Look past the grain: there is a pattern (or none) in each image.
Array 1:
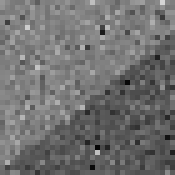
a sharp edge
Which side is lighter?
top left
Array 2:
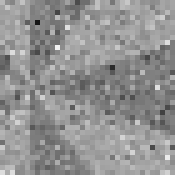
spokes from one point
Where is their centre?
middle left
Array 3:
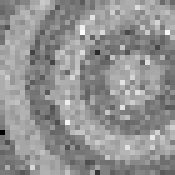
rings round one point
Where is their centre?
middle right
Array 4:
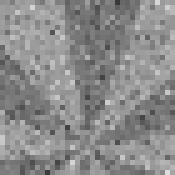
spokes from one point
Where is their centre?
bottom middle
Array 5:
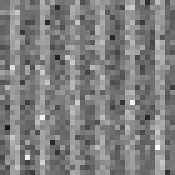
vertical stripes
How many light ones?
6
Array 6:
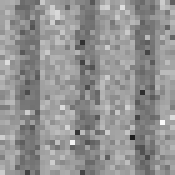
vertical stripes
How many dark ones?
3
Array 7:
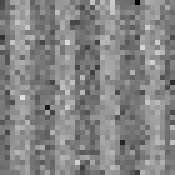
vertical stripes
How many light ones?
4
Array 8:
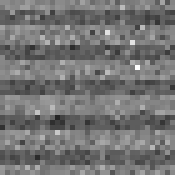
horizontal stripes
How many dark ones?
5
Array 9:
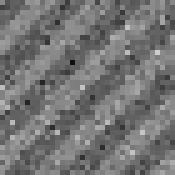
diagonal stripes
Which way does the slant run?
bottom left to top right
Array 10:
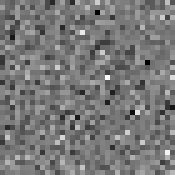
only noise
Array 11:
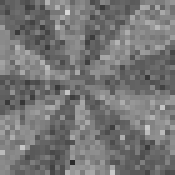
spokes from one point
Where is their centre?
centre
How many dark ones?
6
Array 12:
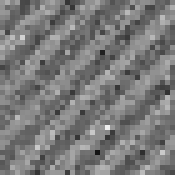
diagonal stripes
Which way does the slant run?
bottom left to top right
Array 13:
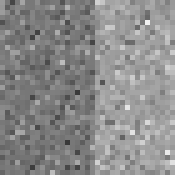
a sharp edge
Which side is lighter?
right
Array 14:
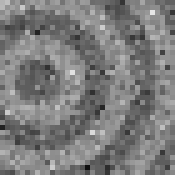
rings round one point
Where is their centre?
middle left
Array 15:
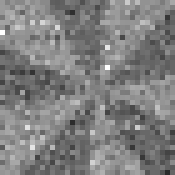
spokes from one point
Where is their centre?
centre
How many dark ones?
5
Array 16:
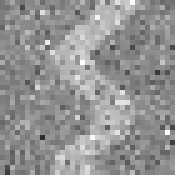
a wavy band
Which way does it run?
top to bottom
